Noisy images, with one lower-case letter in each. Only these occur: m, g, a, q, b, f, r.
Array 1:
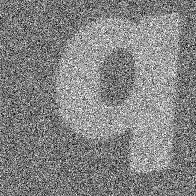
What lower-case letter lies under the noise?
q
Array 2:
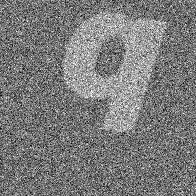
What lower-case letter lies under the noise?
q
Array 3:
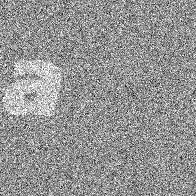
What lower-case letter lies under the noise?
a
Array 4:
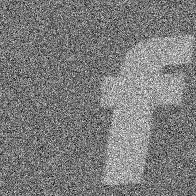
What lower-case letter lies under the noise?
f
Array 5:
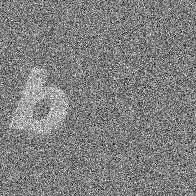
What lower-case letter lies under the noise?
b
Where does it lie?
middle left
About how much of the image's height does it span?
a third
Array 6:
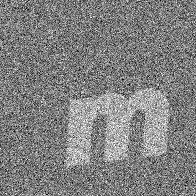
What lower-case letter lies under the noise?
m
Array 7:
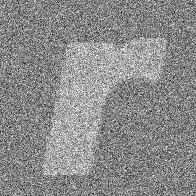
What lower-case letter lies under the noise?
r
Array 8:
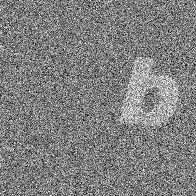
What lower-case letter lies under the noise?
b
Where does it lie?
middle right
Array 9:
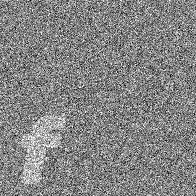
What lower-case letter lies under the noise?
f
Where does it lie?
bottom left
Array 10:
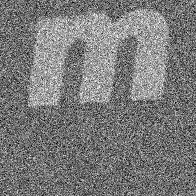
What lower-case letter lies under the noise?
m
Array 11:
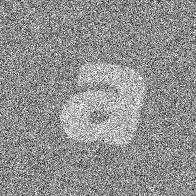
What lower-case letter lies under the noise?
a
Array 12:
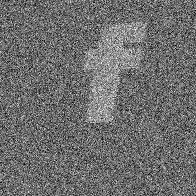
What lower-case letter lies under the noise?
f
